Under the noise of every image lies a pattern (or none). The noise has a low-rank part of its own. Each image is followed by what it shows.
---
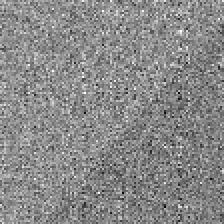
a sharp edge
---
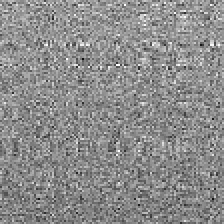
a smooth slope
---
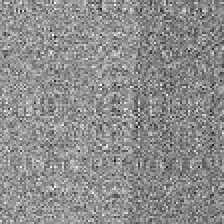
a sharp edge
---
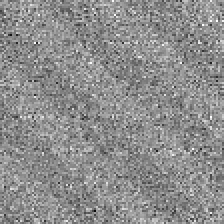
diagonal stripes
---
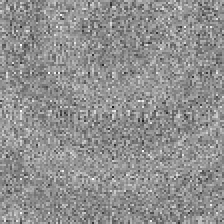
rings round one point
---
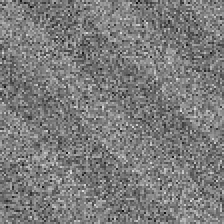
diagonal stripes
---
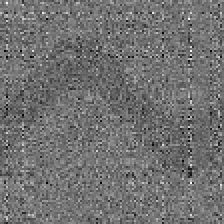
a wavy band
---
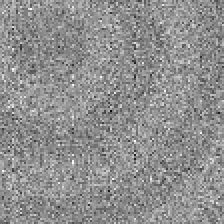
rings round one point
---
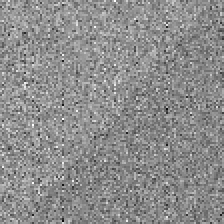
a sharp edge
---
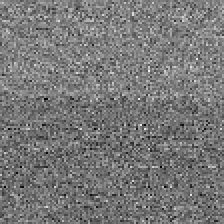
a sharp edge
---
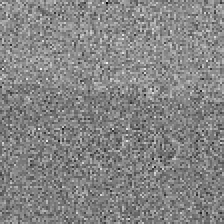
a sharp edge
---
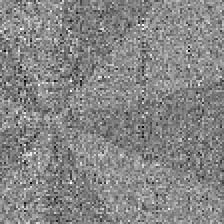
spokes from one point
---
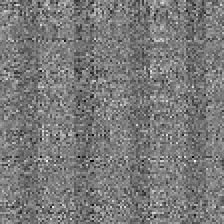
vertical stripes
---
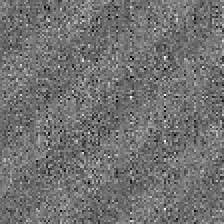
diagonal stripes
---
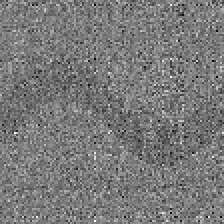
a wavy band
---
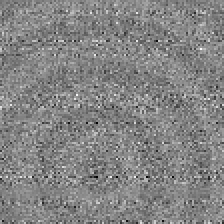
rings round one point
